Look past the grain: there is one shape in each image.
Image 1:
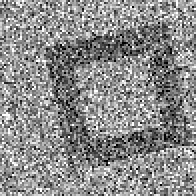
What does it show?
dark square frame
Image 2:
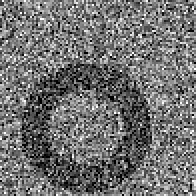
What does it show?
dark ring
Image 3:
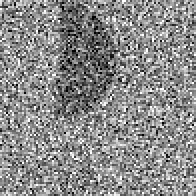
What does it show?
dark half disc
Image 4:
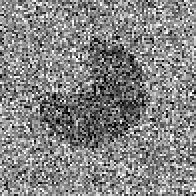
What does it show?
dark disc with a wedge cut out
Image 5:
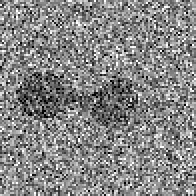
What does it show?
dark dumbbell
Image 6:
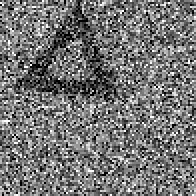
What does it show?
dark triangle frame
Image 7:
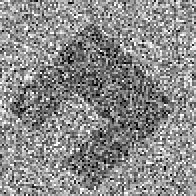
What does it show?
dark square with a notch
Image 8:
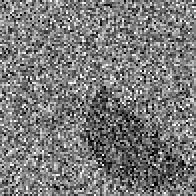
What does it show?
dark half disc
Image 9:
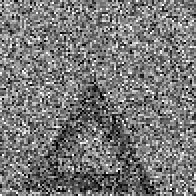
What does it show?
dark triangle frame
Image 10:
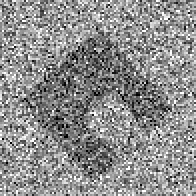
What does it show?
dark square with a notch
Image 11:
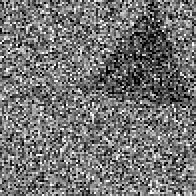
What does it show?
dark triangle
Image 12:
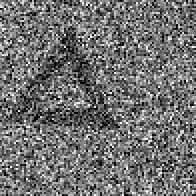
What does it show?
dark triangle frame
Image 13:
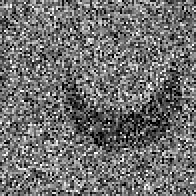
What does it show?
dark crescent
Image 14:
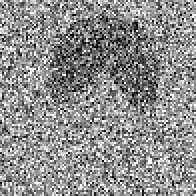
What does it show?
dark disc with a wedge cut out
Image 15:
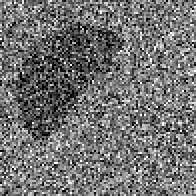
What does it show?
dark half disc
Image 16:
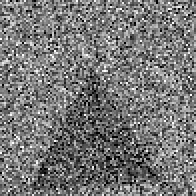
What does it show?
dark triangle
